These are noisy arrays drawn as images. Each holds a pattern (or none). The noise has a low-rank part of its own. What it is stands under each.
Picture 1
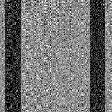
bands of columns
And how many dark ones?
2
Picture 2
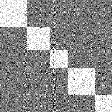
blocks along the diagonal
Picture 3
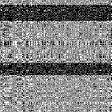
bands of rows
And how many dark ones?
2
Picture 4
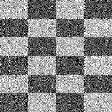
a checkerboard
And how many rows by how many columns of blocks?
6 by 4
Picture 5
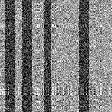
bands of columns
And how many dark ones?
4
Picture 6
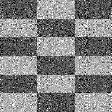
a checkerboard
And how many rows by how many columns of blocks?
6 by 3
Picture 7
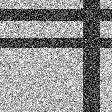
bands of rows crossing bands of columns
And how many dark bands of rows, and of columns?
2 and 1
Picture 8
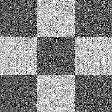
a checkerboard
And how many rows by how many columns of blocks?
3 by 3
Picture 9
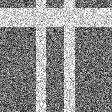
bands of rows crossing bands of columns
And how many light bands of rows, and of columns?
1 and 2
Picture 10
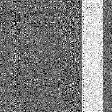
one band of columns
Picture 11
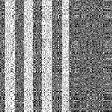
bands of columns
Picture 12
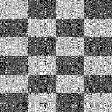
a checkerboard
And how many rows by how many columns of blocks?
6 by 4
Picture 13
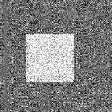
one block
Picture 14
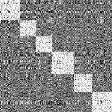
blocks along the diagonal
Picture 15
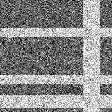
bands of rows crossing bands of columns
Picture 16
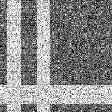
bands of rows crossing bands of columns
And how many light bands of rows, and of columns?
1 and 2
